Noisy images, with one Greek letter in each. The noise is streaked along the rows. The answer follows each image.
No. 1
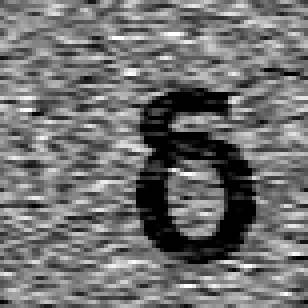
delta
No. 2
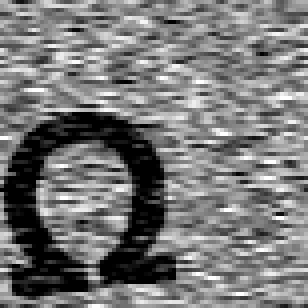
omega
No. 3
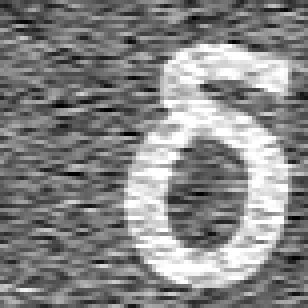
delta
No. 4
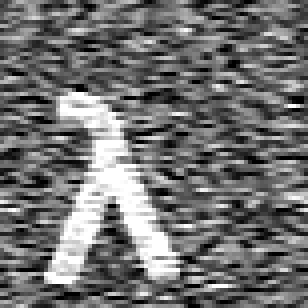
lambda
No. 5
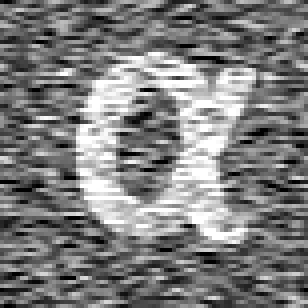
alpha
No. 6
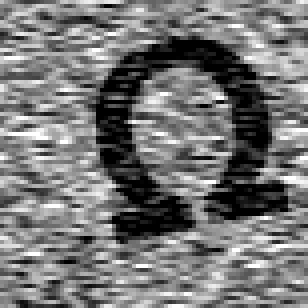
omega
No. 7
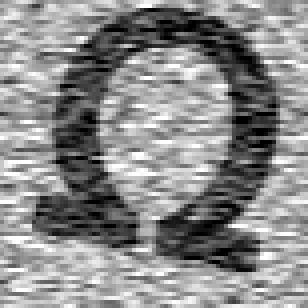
omega
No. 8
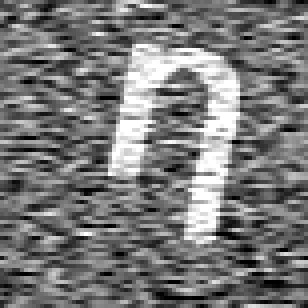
eta
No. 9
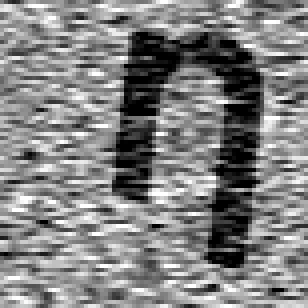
eta
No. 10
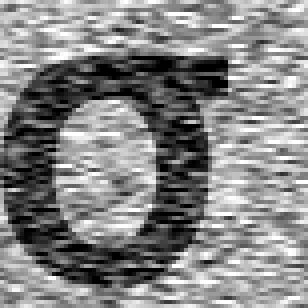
sigma
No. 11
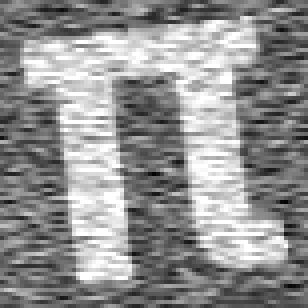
pi
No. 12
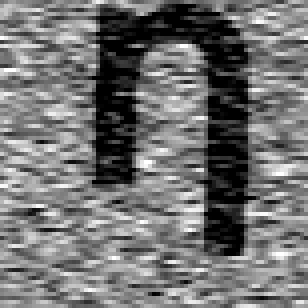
eta
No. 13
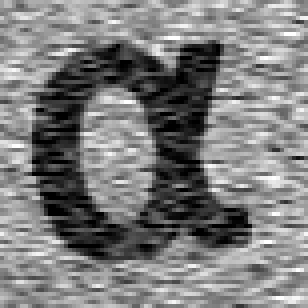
alpha
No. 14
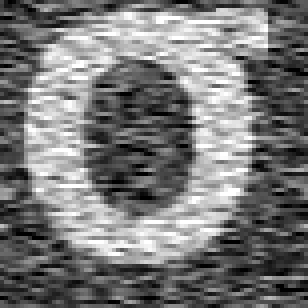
sigma
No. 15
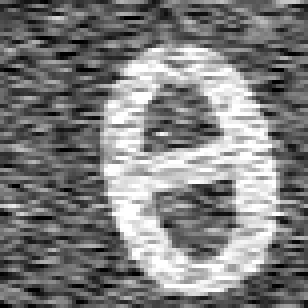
theta
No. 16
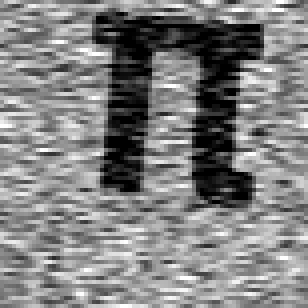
pi
